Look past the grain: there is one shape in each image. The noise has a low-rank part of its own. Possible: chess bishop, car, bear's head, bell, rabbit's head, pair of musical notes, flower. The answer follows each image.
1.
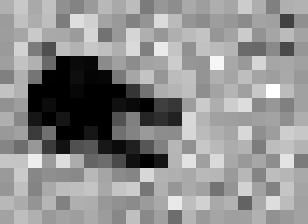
rabbit's head
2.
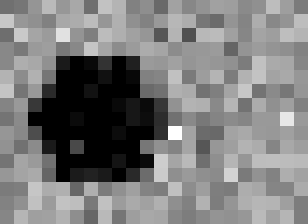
flower
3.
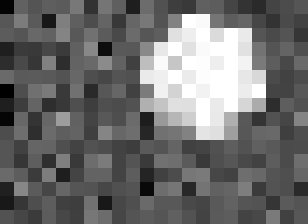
flower
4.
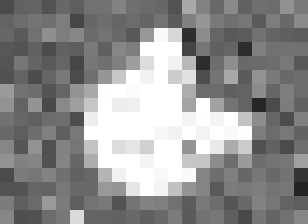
bear's head
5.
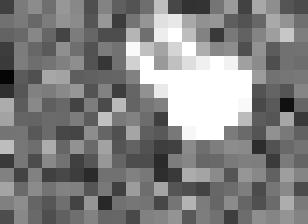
rabbit's head
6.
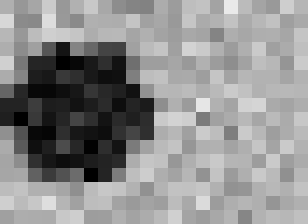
flower
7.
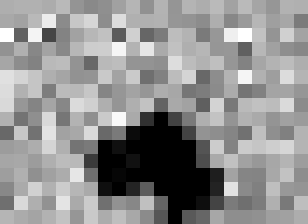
car
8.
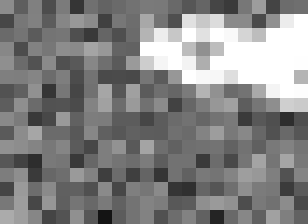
chess bishop
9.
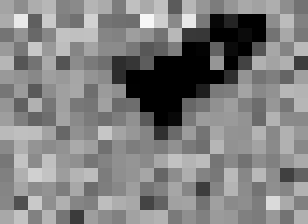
chess bishop
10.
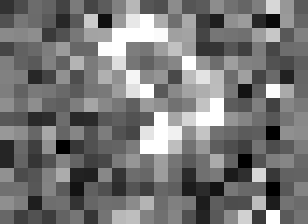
pair of musical notes
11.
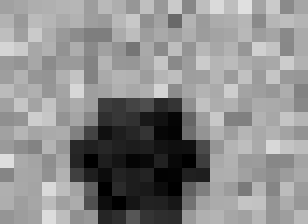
flower
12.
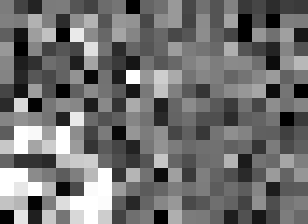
pair of musical notes
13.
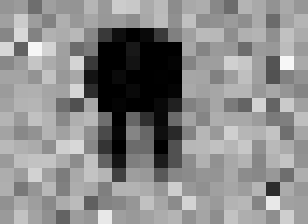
rabbit's head
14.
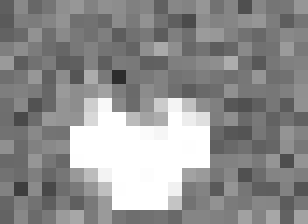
car
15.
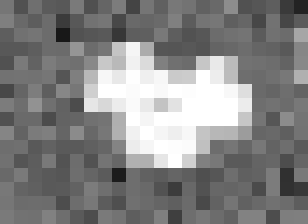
car
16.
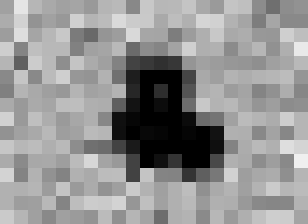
car
